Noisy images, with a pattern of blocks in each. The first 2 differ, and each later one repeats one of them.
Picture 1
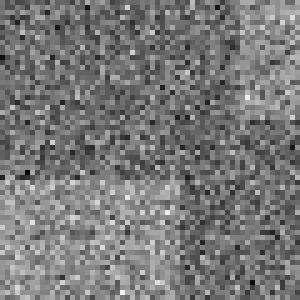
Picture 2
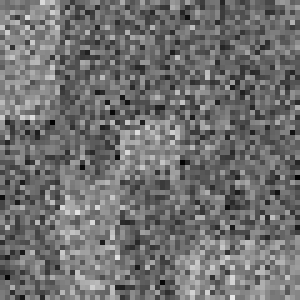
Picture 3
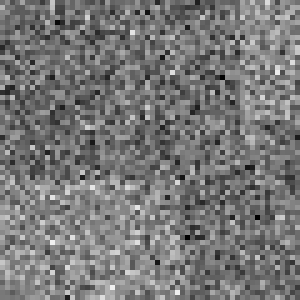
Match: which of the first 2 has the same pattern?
1
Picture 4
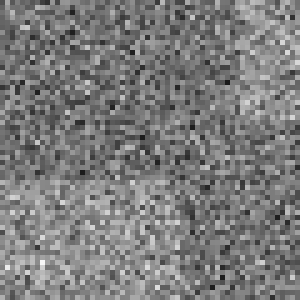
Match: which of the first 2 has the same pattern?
1
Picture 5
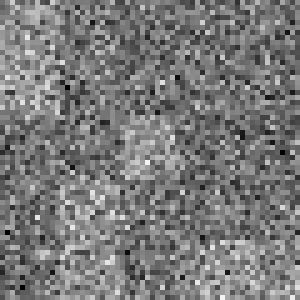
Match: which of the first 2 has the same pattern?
2
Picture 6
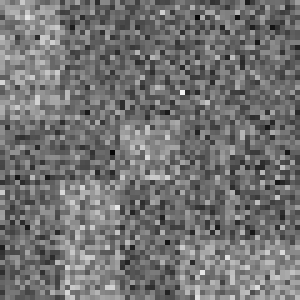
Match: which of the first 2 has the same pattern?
2
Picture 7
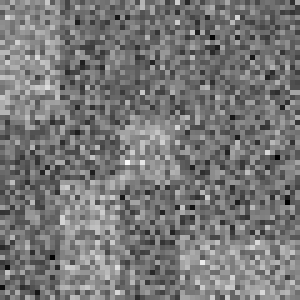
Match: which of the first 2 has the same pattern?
2
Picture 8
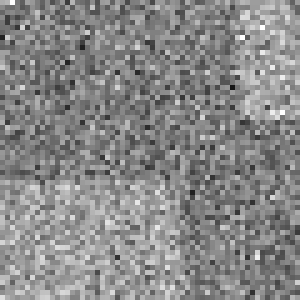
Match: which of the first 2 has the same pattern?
1
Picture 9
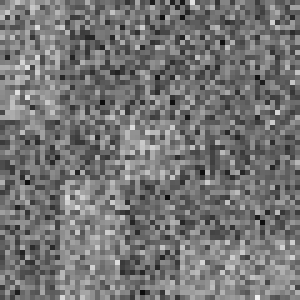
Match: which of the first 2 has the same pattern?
2
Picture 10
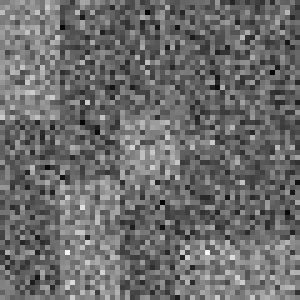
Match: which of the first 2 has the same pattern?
2
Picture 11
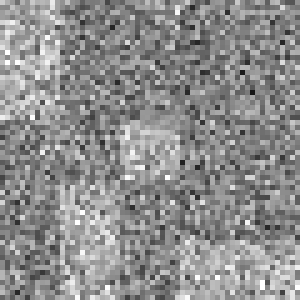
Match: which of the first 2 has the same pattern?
2
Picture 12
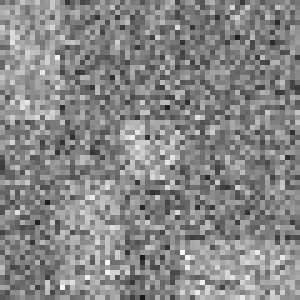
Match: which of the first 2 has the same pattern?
2
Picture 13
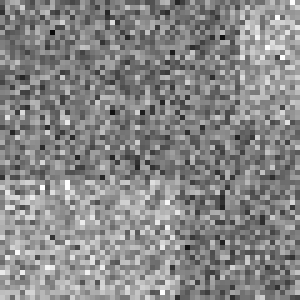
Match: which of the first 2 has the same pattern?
1
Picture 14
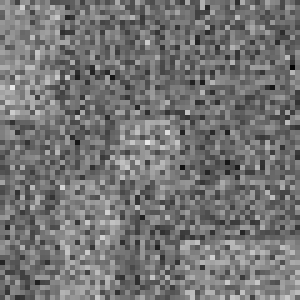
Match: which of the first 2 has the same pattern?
2
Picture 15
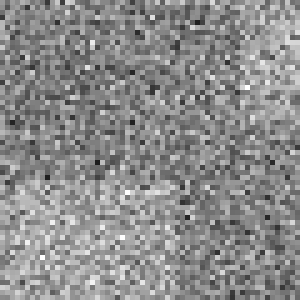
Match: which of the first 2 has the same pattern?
1
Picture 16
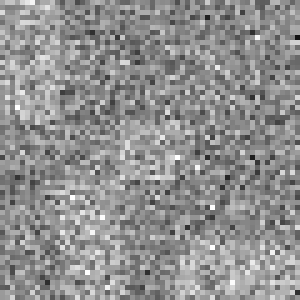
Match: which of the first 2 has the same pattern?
2
